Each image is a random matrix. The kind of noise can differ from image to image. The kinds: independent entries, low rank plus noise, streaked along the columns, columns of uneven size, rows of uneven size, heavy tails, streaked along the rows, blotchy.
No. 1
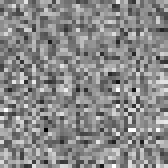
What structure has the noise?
low rank plus noise
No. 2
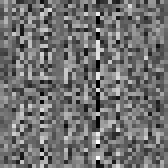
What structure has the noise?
columns of uneven size
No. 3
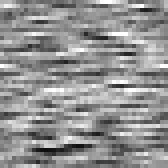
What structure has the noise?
streaked along the rows
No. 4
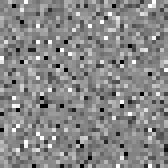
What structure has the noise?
heavy tails
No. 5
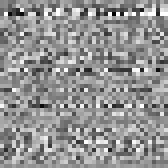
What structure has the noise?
rows of uneven size
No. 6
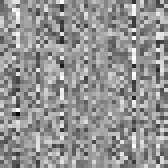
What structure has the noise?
columns of uneven size
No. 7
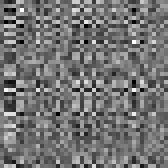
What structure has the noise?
low rank plus noise
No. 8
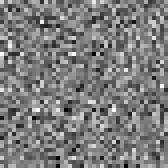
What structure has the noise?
low rank plus noise
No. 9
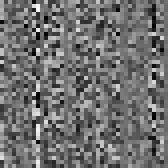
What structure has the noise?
columns of uneven size
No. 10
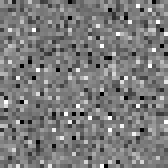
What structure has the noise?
heavy tails
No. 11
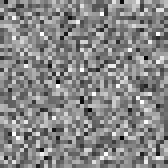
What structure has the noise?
independent entries
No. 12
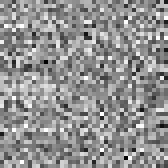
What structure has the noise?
low rank plus noise
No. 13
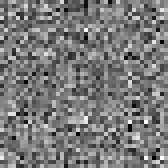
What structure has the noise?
low rank plus noise
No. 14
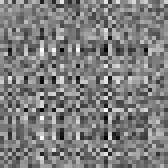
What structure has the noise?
low rank plus noise
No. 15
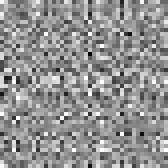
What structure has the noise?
low rank plus noise
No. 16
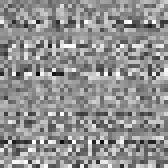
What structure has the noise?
rows of uneven size
